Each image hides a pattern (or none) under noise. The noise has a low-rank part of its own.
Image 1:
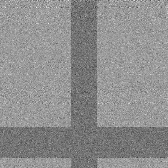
bands of rows crossing bands of columns
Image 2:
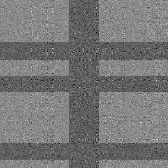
bands of rows crossing bands of columns
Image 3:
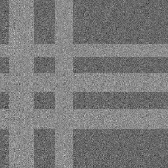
bands of rows crossing bands of columns
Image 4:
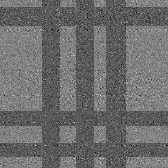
bands of rows crossing bands of columns
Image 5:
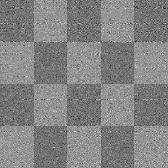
a checkerboard
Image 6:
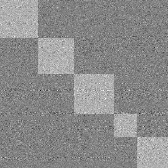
blocks along the diagonal
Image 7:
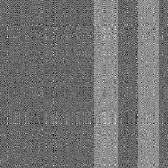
bands of columns
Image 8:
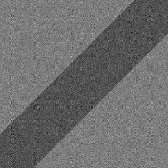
a diagonal band
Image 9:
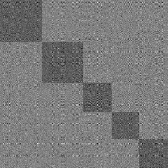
blocks along the diagonal
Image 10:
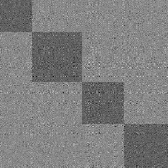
blocks along the diagonal
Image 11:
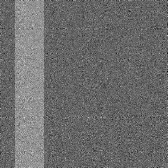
one band of columns
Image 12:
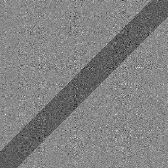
a diagonal band
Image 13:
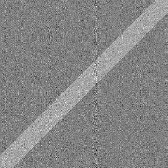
a diagonal band
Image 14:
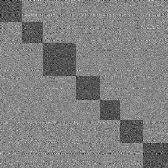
blocks along the diagonal
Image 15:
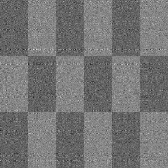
a checkerboard
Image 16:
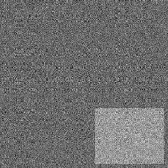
one block
